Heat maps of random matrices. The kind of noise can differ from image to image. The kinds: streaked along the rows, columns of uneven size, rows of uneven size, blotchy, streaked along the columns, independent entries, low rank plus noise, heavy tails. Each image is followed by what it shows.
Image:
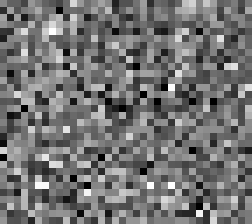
low rank plus noise
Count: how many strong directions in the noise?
five to eight
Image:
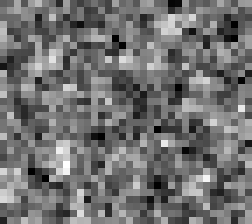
blotchy
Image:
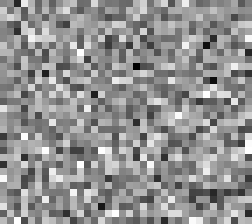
low rank plus noise
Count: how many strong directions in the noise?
five to eight
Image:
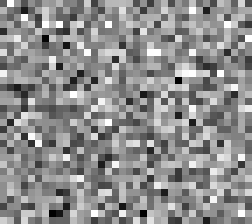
independent entries
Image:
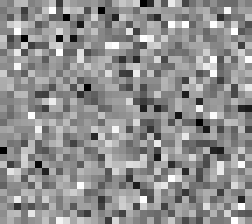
heavy tails
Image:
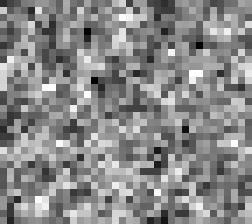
blotchy
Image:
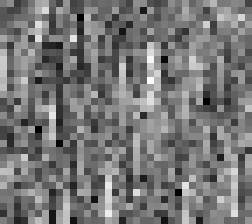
streaked along the columns
